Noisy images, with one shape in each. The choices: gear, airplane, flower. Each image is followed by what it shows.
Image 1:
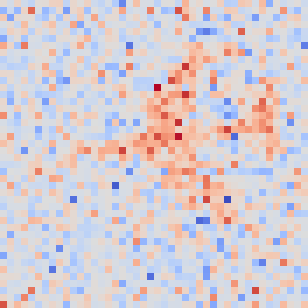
airplane
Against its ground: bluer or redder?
redder
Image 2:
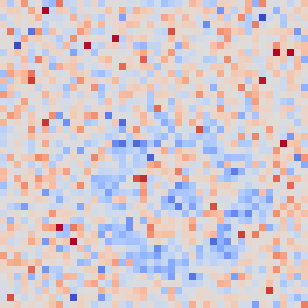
gear
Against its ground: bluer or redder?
bluer
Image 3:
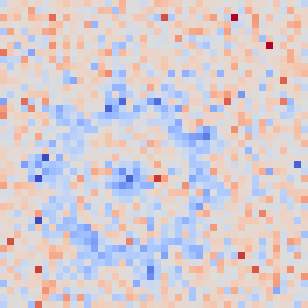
gear
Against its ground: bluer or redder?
bluer
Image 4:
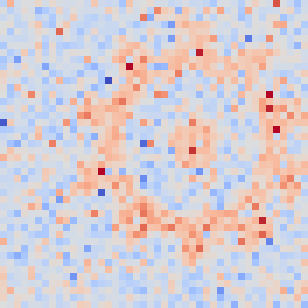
gear
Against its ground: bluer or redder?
redder
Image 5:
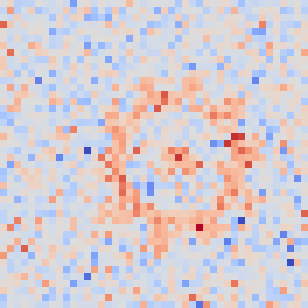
gear
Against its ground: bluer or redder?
redder
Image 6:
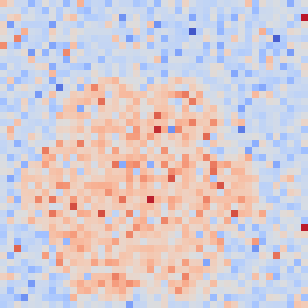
flower
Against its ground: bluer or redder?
redder
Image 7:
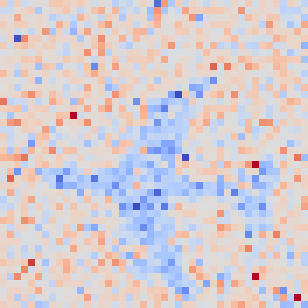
airplane
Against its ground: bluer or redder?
bluer
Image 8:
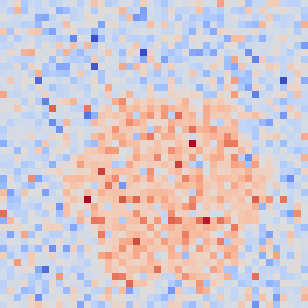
flower
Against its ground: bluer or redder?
redder
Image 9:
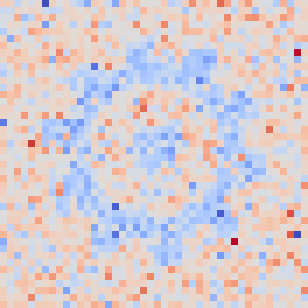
gear
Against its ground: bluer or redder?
bluer
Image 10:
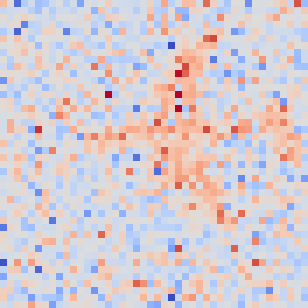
airplane
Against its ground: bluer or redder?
redder
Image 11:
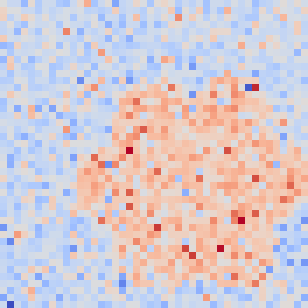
flower
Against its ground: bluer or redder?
redder
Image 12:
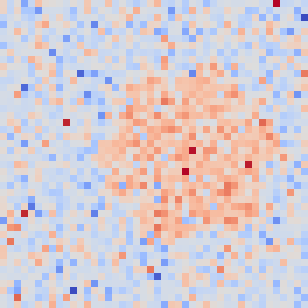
flower
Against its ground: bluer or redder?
redder
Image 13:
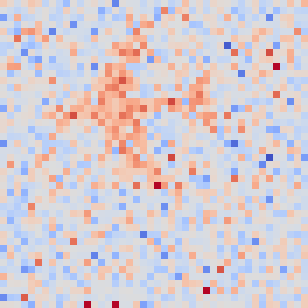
airplane
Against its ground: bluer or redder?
redder
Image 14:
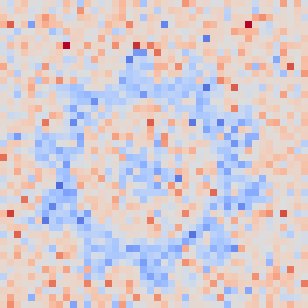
gear
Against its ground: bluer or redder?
bluer
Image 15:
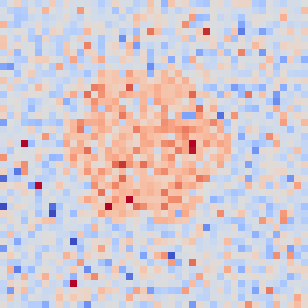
flower
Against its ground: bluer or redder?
redder
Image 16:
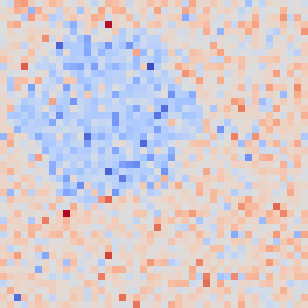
flower
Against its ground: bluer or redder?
bluer
